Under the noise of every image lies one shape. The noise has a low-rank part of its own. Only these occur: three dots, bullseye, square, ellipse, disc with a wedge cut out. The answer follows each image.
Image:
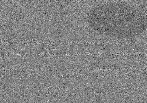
ellipse
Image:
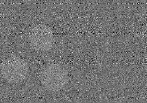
three dots
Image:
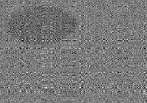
ellipse
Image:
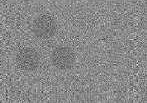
three dots
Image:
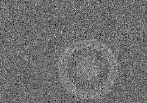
bullseye
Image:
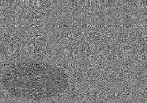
ellipse
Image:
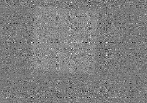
square
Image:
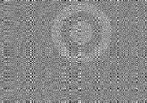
bullseye
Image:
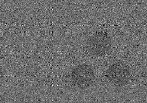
three dots
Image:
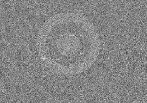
bullseye
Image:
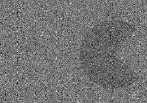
disc with a wedge cut out
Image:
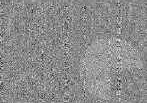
disc with a wedge cut out
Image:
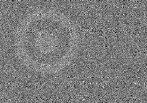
bullseye
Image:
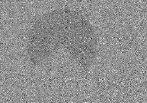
disc with a wedge cut out
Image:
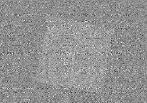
square
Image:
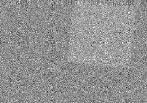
square
